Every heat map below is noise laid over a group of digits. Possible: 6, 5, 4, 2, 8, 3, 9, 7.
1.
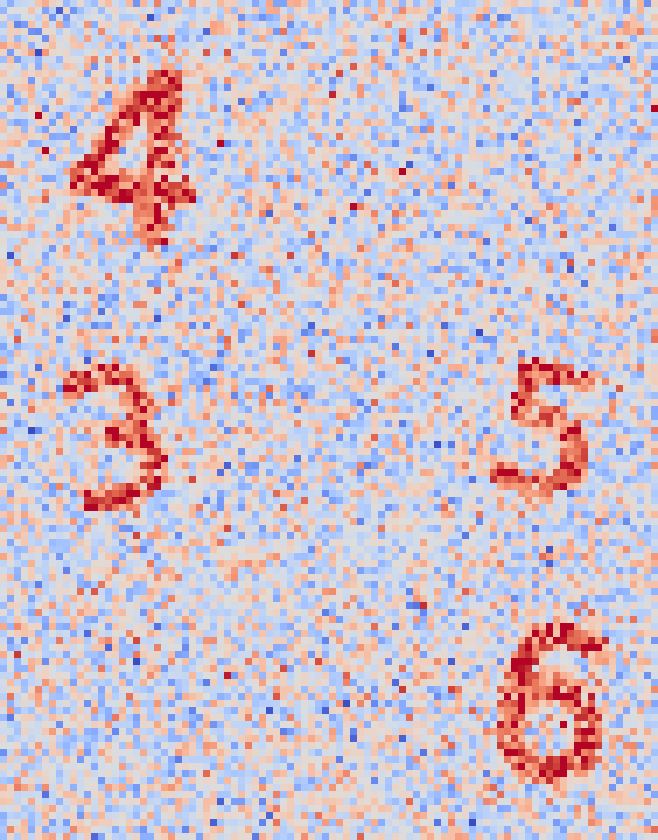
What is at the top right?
nothing
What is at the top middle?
nothing
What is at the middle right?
5
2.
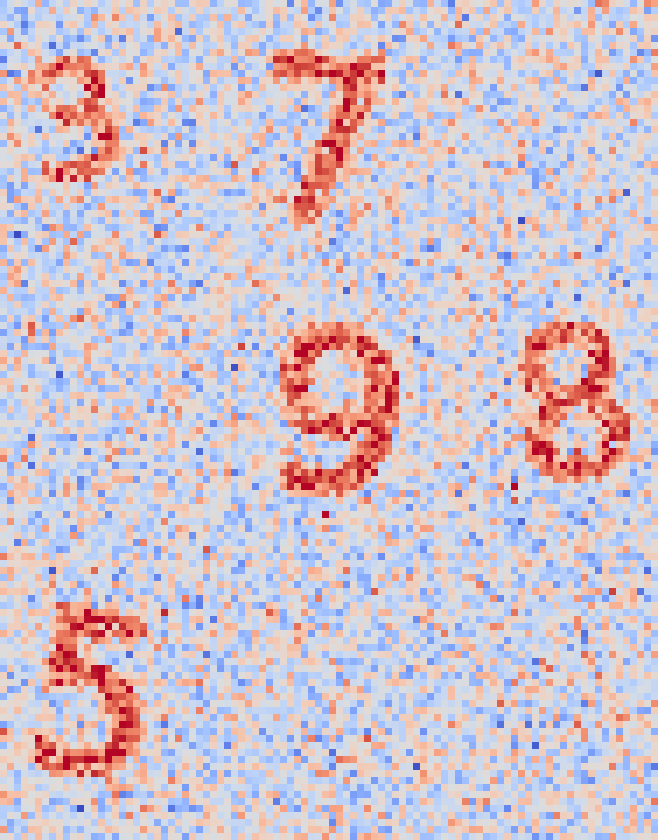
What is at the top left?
3
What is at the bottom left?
5
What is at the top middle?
7
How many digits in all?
5
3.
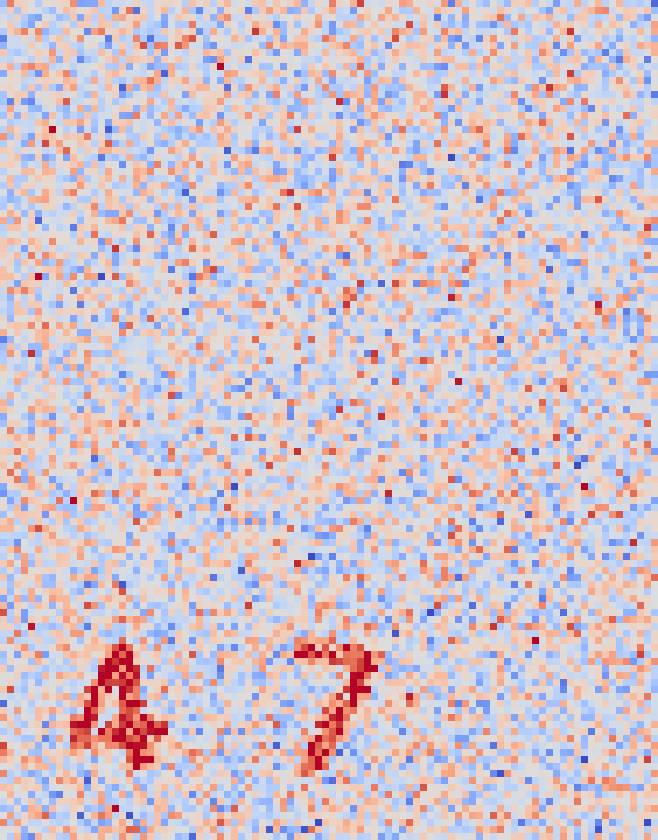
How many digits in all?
2
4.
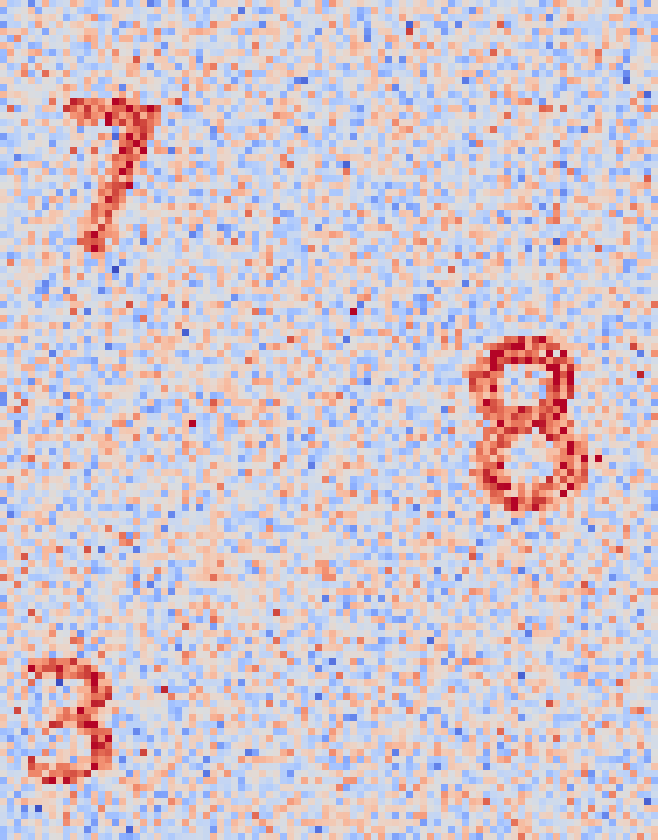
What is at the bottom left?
3
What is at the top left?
7
